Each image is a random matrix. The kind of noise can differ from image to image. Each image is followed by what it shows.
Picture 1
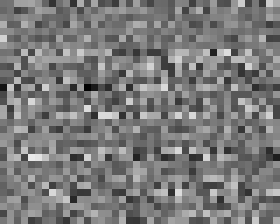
rows of uneven size
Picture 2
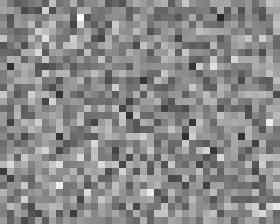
independent entries
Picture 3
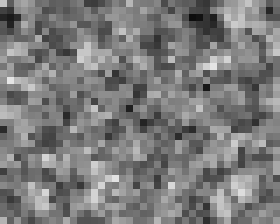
blotchy
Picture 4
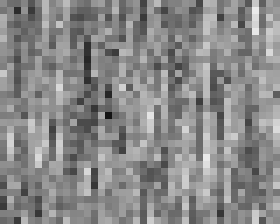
streaked along the columns
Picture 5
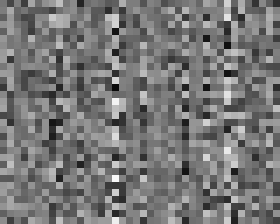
columns of uneven size
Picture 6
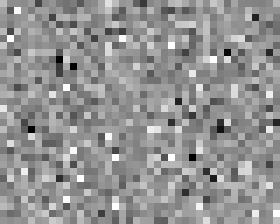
heavy tails
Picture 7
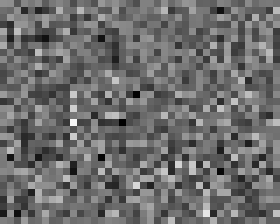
low rank plus noise
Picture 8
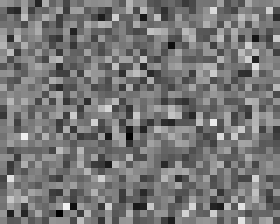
low rank plus noise
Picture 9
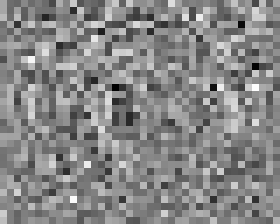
low rank plus noise
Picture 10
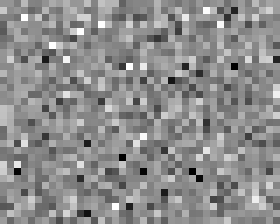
heavy tails
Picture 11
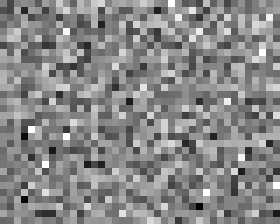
independent entries
